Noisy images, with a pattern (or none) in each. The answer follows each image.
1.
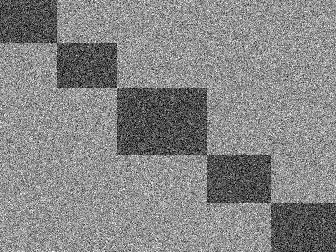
blocks along the diagonal
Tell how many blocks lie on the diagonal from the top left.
5
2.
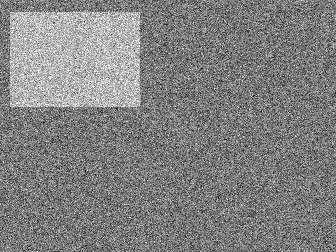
one block
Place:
top left
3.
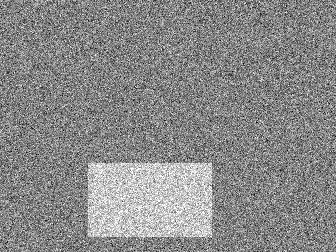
one block
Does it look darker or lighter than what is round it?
lighter
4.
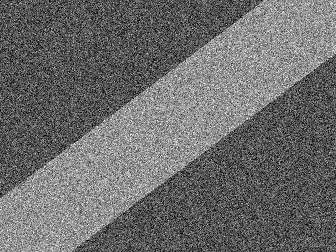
a diagonal band
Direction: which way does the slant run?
bottom left to top right
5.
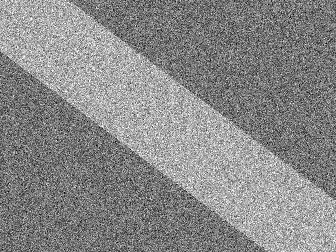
a diagonal band
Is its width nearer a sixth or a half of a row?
a half
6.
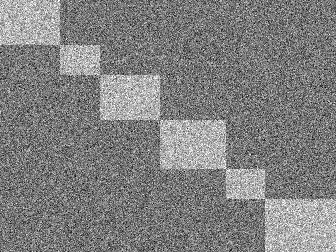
blocks along the diagonal
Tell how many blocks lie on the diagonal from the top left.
6
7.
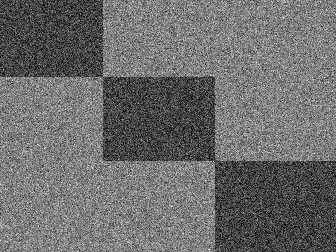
blocks along the diagonal
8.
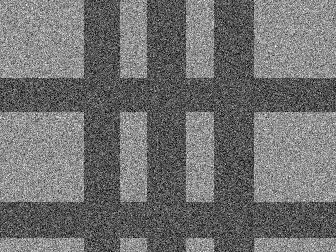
bands of rows crossing bands of columns
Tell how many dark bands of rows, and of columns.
2 and 3
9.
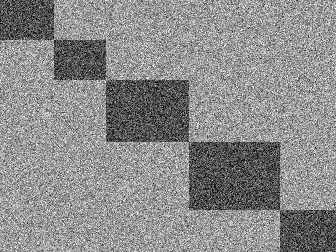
blocks along the diagonal
